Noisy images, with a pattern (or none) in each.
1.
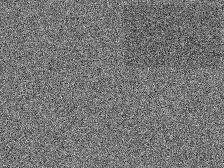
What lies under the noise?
one block
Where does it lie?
top right
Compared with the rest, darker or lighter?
darker
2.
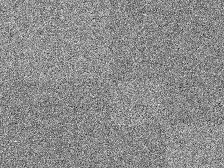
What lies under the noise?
blocks along the diagonal
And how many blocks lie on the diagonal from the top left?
3
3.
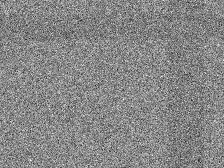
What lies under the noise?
bands of rows crossing bands of columns
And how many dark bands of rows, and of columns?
1 and 1
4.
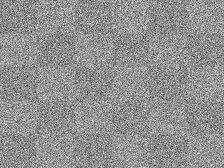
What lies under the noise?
a checkerboard
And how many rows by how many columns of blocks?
5 by 6
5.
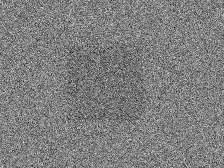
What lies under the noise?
one block
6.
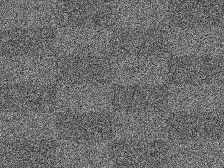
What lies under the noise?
a checkerboard
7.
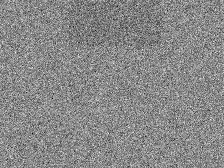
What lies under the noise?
one block
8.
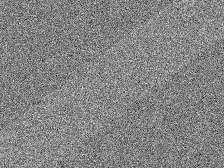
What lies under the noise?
a diagonal band
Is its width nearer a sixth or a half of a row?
a half
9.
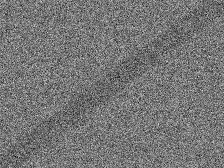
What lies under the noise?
a diagonal band
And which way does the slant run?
bottom left to top right
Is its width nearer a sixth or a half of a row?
a sixth
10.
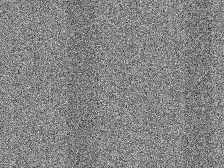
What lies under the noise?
bands of columns
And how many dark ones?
2
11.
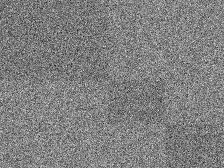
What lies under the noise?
blocks along the diagonal
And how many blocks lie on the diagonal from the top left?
3
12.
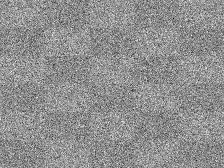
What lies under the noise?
a checkerboard
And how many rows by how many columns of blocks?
6 by 5
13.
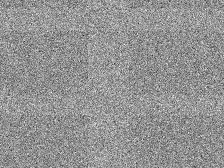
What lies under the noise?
bands of rows crossing bands of columns
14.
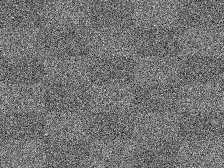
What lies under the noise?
a checkerboard
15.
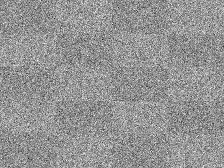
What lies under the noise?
a checkerboard
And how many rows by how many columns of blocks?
5 by 4
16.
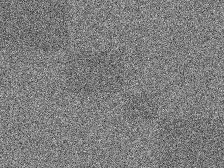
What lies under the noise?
blocks along the diagonal
